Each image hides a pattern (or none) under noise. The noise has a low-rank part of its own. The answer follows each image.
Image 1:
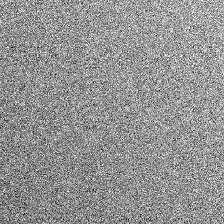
a smooth slope
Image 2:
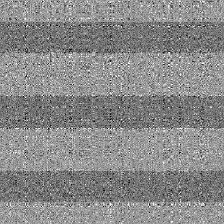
horizontal stripes
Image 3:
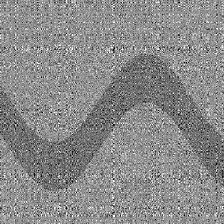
a wavy band
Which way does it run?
left to right
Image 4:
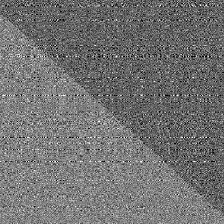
a sharp edge
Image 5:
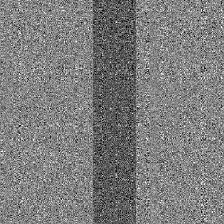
one vertical stripe
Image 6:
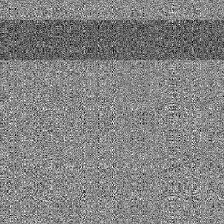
one horizontal stripe
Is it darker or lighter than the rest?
darker
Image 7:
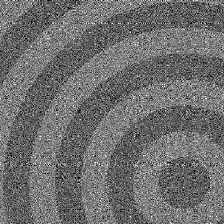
rings round one point
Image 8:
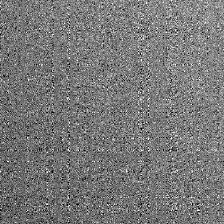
a smooth slope
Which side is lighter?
top right
